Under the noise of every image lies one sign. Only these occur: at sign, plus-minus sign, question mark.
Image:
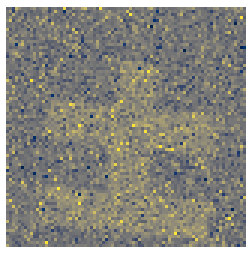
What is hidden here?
light plus-minus sign
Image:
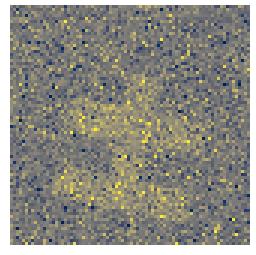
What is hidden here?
light plus-minus sign
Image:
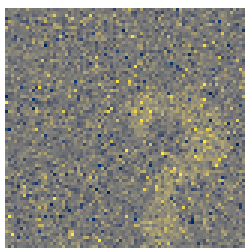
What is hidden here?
light question mark
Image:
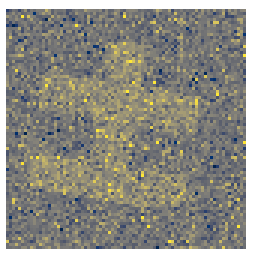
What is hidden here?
light plus-minus sign
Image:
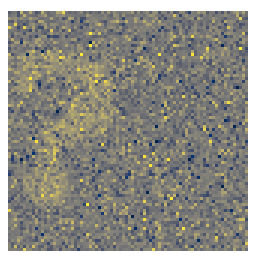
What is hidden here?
light question mark
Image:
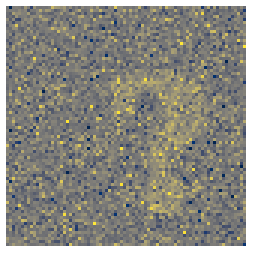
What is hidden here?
light question mark
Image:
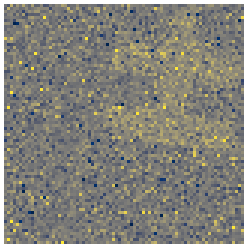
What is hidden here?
light plus-minus sign
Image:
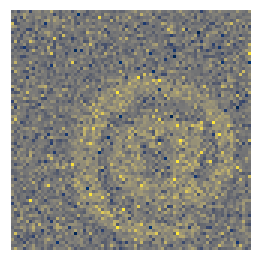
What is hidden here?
light at sign
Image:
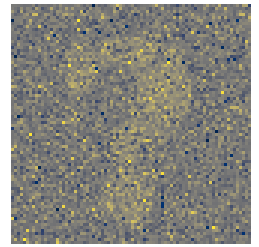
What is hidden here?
light question mark
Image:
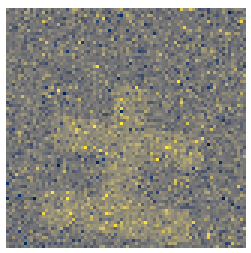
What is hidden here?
light plus-minus sign
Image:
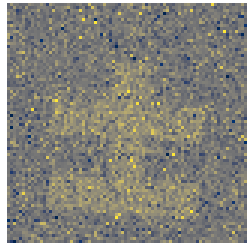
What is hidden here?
light plus-minus sign
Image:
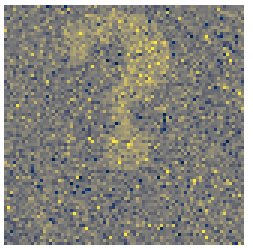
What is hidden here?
light question mark
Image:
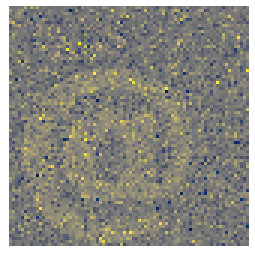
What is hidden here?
light at sign
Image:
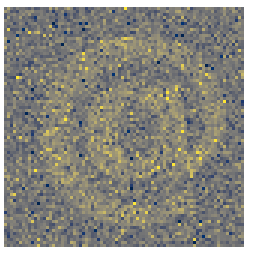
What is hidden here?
light at sign
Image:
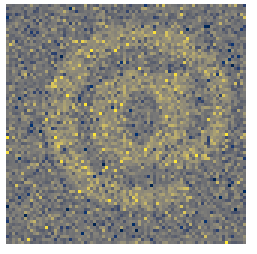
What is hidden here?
light at sign
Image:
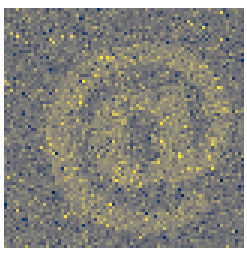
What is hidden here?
light at sign
